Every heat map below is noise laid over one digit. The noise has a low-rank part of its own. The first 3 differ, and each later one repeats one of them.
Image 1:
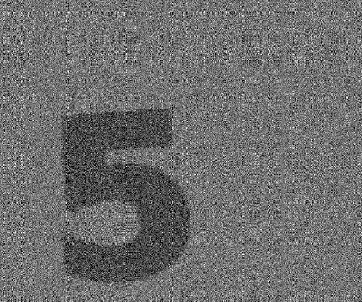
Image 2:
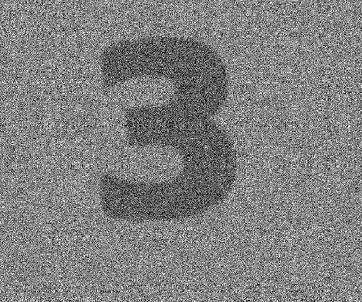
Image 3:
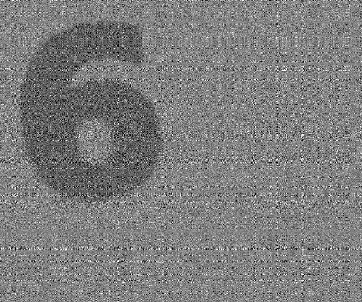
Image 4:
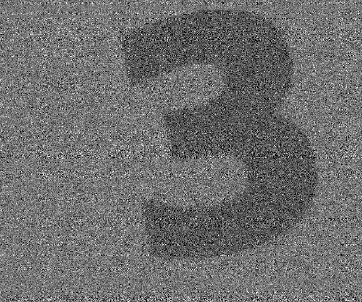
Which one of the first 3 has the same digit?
2
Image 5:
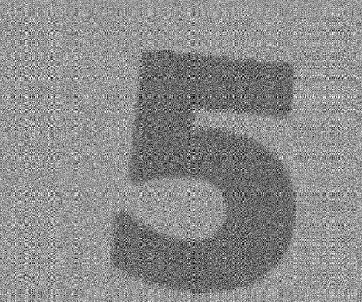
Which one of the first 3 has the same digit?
1
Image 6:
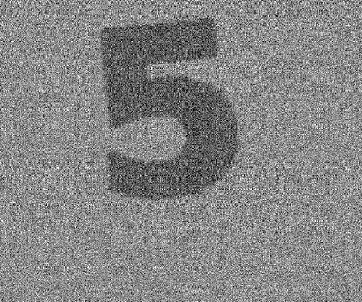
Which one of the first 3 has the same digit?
1
